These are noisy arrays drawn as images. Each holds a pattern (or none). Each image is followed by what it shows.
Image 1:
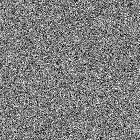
only noise
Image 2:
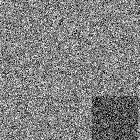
one block
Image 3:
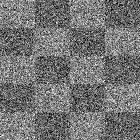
a checkerboard
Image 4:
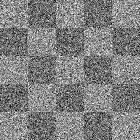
a checkerboard
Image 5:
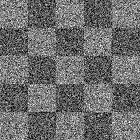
a checkerboard
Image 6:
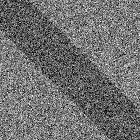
a diagonal band
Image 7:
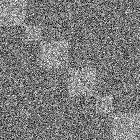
blocks along the diagonal
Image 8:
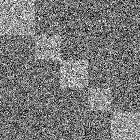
blocks along the diagonal
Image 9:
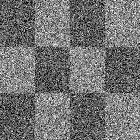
a checkerboard
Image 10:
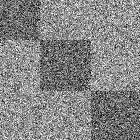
blocks along the diagonal
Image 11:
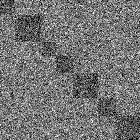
blocks along the diagonal
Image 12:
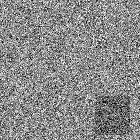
one block
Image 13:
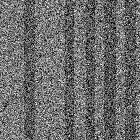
bands of columns
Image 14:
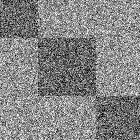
blocks along the diagonal
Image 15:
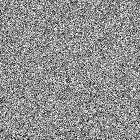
only noise
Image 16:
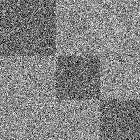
blocks along the diagonal
